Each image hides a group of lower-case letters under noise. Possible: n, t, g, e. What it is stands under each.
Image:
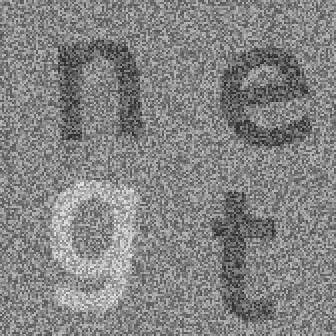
top left: dark n; top right: dark e; bottom left: light g; bottom right: dark t
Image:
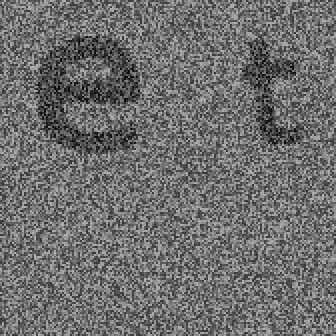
top left: dark e; top right: dark t
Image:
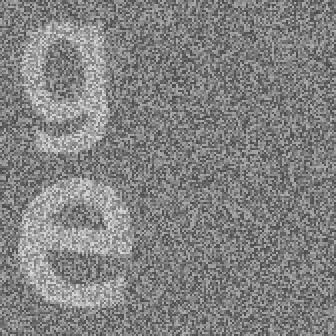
top left: light g; bottom left: light e
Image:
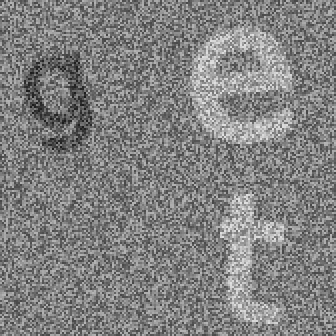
top left: dark g; top right: light e; bottom right: light t
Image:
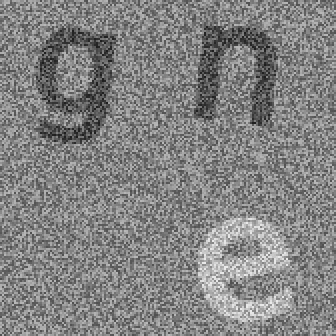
top left: dark g; top right: dark n; bottom right: light e
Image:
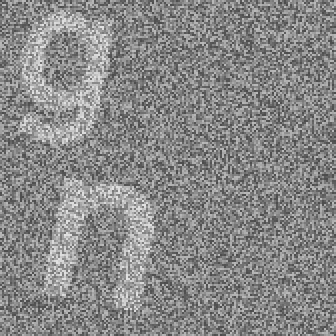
top left: light g; bottom left: light n
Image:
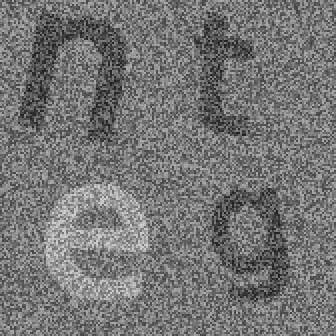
top left: dark n; top right: dark t; bottom left: light e; bottom right: dark g
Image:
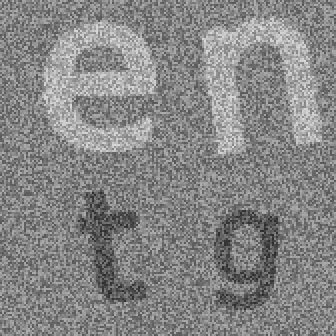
top left: light e; top right: light n; bottom left: dark t; bottom right: dark g
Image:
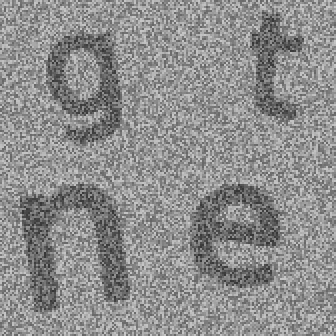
top left: dark g; top right: dark t; bottom left: dark n; bottom right: dark e
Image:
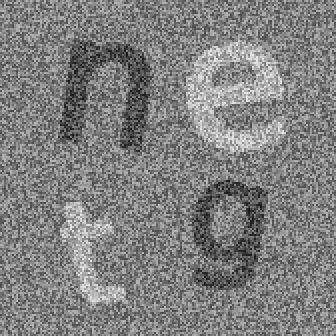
top left: dark n; top right: light e; bottom left: light t; bottom right: dark g
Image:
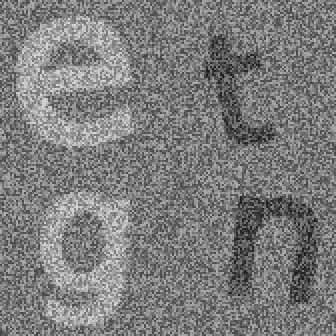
top left: light e; top right: dark t; bottom left: light g; bottom right: dark n
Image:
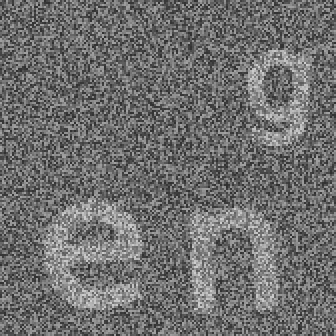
top right: light g; bottom left: light e; bottom right: light n
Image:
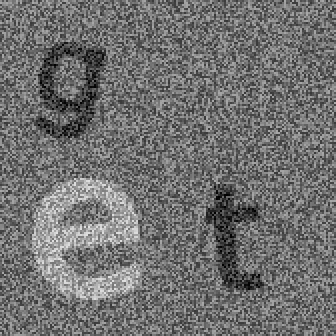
top left: dark g; bottom left: light e; bottom right: dark t
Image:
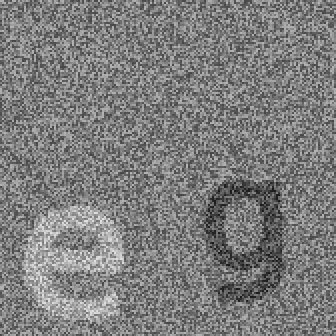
bottom left: light e; bottom right: dark g
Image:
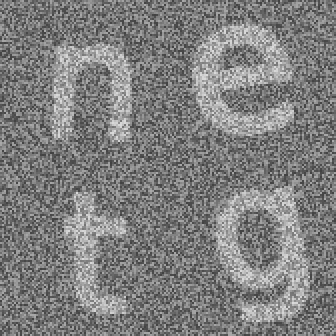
top left: light n; top right: light e; bottom left: light t; bottom right: light g
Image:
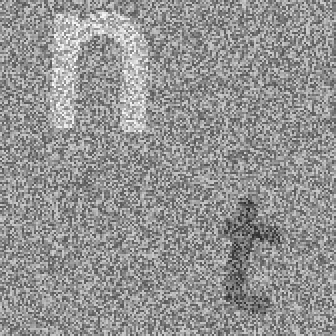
top left: light n; bottom right: dark t
